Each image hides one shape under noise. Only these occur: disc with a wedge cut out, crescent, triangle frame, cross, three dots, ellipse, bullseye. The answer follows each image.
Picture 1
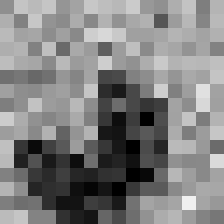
disc with a wedge cut out
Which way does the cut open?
up and left
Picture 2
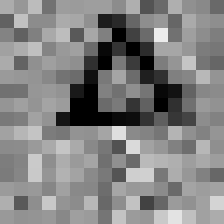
triangle frame
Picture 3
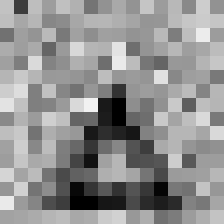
triangle frame
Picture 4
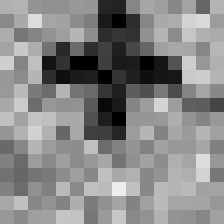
cross
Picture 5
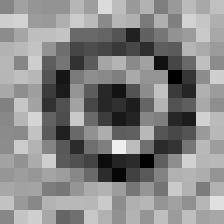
bullseye
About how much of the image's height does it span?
two thirds
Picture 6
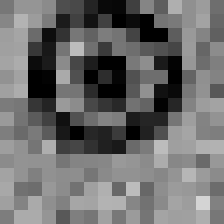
bullseye
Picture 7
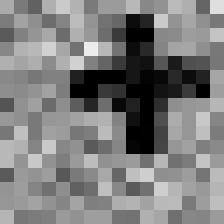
cross
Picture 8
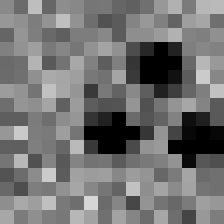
three dots
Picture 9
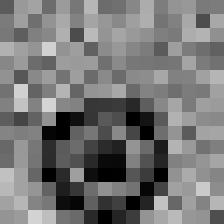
bullseye
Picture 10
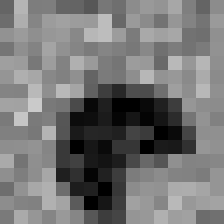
disc with a wedge cut out
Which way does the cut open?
down and right
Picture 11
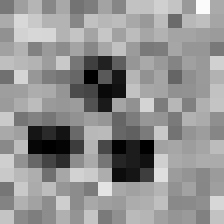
three dots
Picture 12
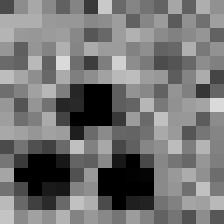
three dots
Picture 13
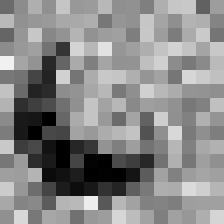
crescent
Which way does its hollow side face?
up and right
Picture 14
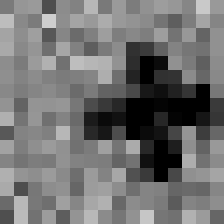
cross
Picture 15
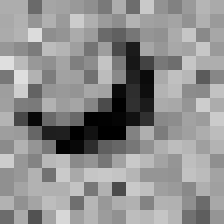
crescent
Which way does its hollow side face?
up and left
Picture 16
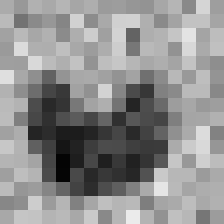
disc with a wedge cut out
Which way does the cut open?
up
